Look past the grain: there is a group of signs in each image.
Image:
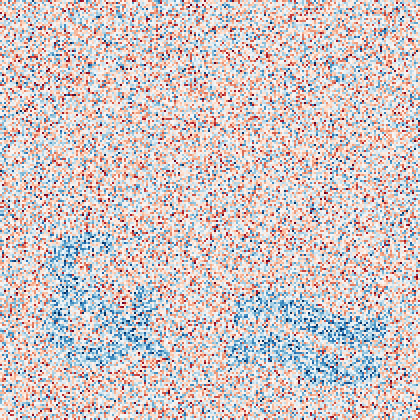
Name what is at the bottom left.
ampersand
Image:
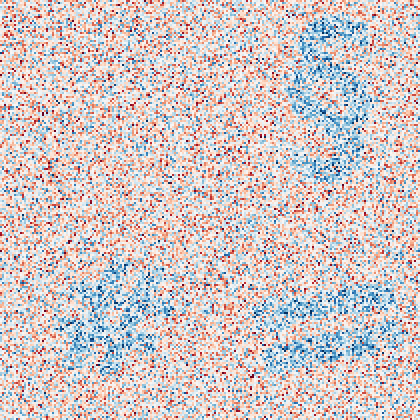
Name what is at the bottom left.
hash sign
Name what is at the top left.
nothing
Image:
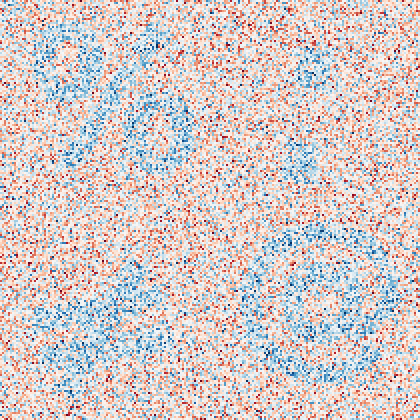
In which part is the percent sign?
top left
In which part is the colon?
top right
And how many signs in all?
4
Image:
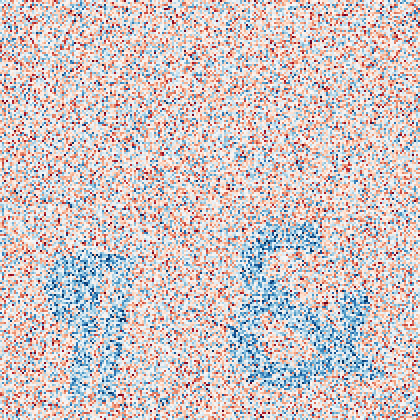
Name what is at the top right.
nothing
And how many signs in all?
2
